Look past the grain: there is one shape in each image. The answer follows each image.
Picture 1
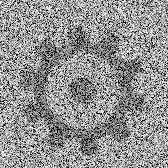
gear
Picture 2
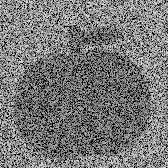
apple
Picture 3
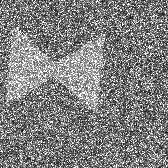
bow tie
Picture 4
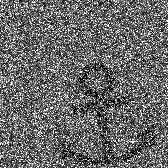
anchor
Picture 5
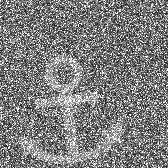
anchor
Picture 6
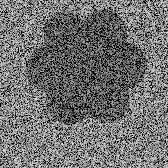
flower
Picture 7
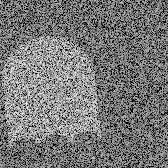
ghost
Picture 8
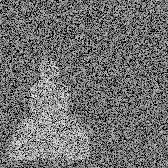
chess pawn
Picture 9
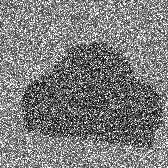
cloud
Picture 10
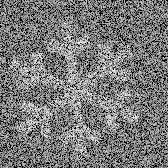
snowflake
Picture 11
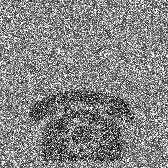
telephone
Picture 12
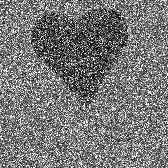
heart
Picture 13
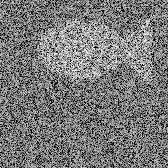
fish
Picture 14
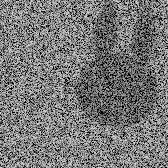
rabbit's head
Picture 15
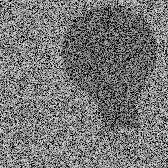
light bulb
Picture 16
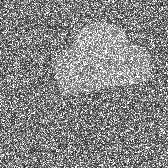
cloud
